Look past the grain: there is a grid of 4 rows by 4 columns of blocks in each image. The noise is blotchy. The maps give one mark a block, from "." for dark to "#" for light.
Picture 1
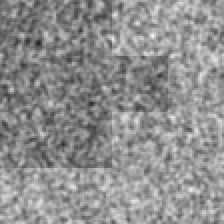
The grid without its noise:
..##
...#
..##
####
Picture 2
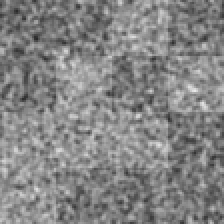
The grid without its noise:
..#.
.#.#
###.
#...
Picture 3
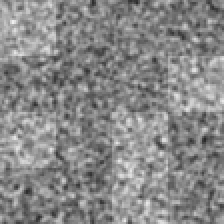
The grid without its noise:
#...
...#
#.#.
..#.
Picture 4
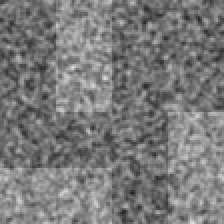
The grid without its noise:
.#..
.#..
...#
##.#
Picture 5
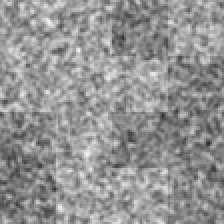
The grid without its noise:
##.#
###.
.#..
.##.
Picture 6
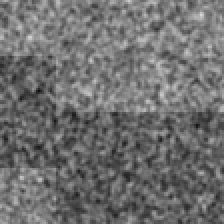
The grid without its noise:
####
.###
....
#...
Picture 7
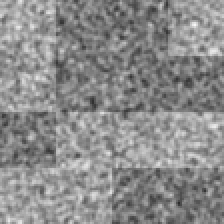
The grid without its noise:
#..#
#...
.###
##..
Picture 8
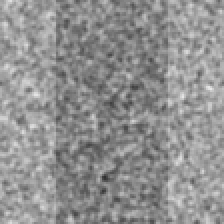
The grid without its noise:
#..#
#..#
#..#
#..#
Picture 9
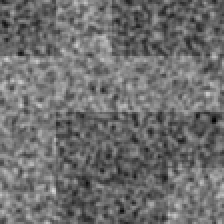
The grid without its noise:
.#..
####
#...
#..#
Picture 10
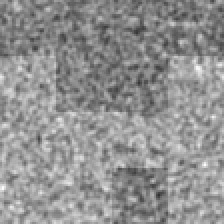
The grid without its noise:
....
#..#
####
##.#
